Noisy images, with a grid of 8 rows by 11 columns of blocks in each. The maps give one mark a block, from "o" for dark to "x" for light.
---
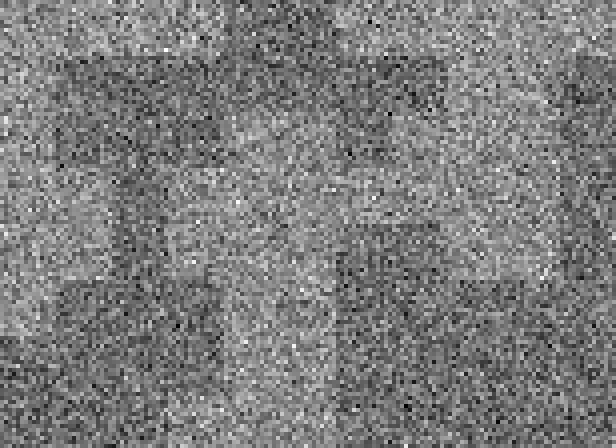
x x x x o o x x x x x
x o o o o o o o x x o
x o o o x x o x x x o
x x o x x x x x x x o
x x o x x x o o x x o
x o o o x x o o o o o
o o o o x x o o o o o
o o o x x x o o o o o
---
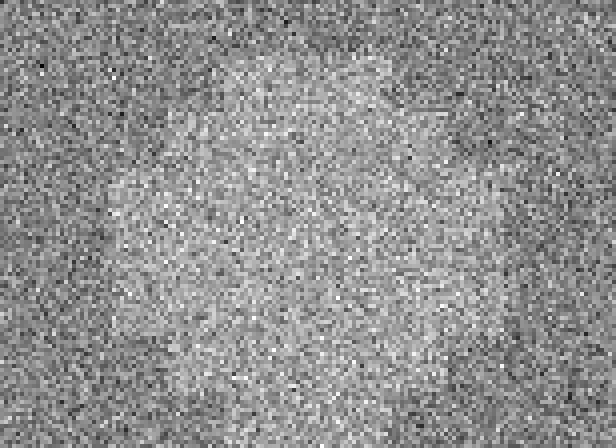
o o o o o o o o o o o
o o o o x x x o o o o
o o o x x x x x o o o
o o x x x x x x x o o
o o x x x x x x x o o
o o x x x x x x x o o
o o o x x x x x o o o
o o o o x x x o o o o
